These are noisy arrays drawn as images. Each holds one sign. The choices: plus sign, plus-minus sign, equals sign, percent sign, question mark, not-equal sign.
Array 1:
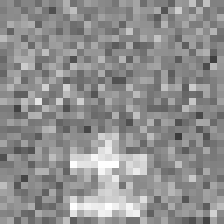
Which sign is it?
plus-minus sign
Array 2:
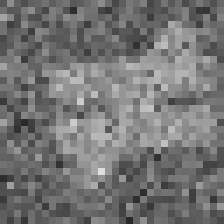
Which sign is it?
not-equal sign
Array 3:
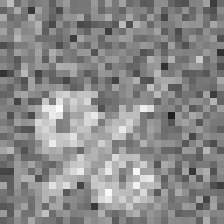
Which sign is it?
percent sign
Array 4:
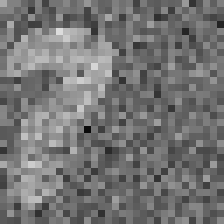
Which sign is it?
question mark
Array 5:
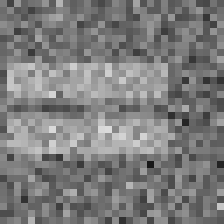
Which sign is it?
equals sign
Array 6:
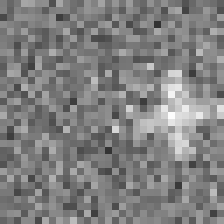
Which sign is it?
plus sign
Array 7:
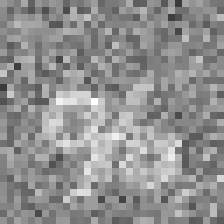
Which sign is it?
percent sign
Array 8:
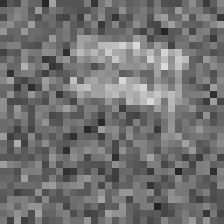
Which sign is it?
equals sign
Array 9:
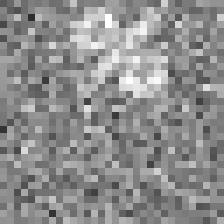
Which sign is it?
percent sign
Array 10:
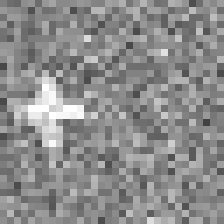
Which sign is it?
plus sign
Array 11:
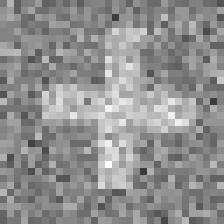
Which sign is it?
plus sign
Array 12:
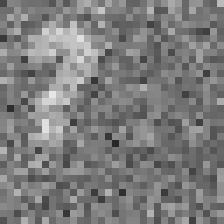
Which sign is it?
question mark
